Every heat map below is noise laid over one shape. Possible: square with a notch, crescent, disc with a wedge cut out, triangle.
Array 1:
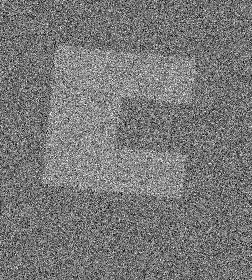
light square with a notch
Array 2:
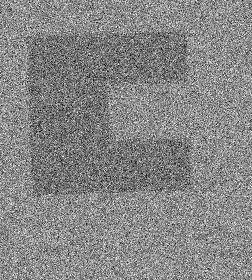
dark square with a notch
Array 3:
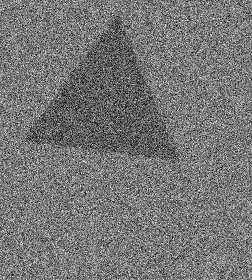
dark triangle
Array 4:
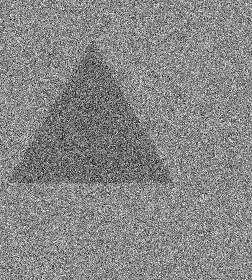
dark triangle
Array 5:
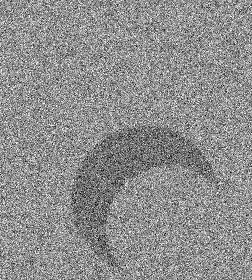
dark crescent
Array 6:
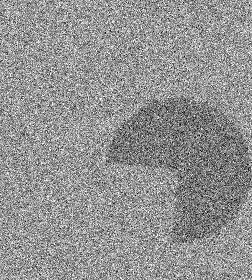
dark disc with a wedge cut out
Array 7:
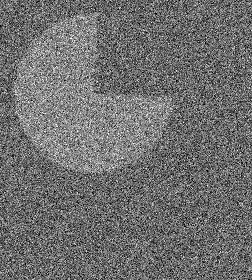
light disc with a wedge cut out
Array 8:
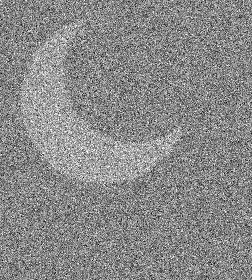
light crescent
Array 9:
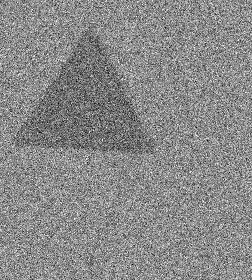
dark triangle
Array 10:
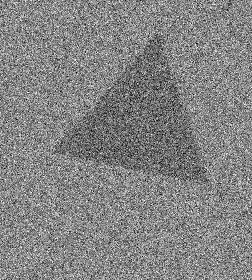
dark triangle
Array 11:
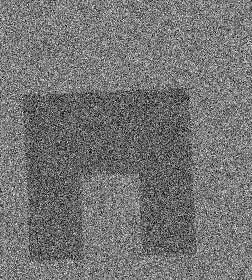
dark square with a notch
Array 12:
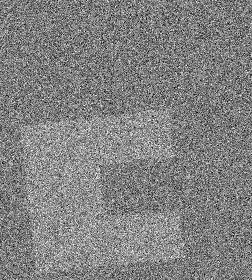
light square with a notch
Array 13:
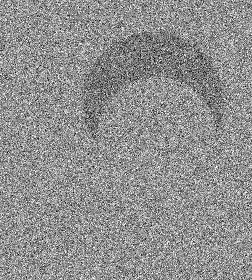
dark crescent
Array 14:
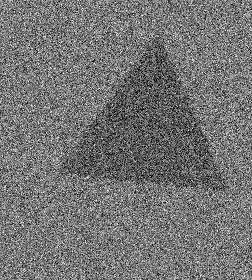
dark triangle
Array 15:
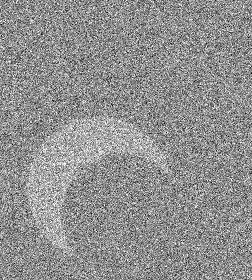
light crescent
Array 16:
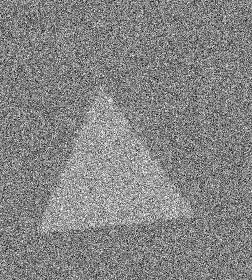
light triangle
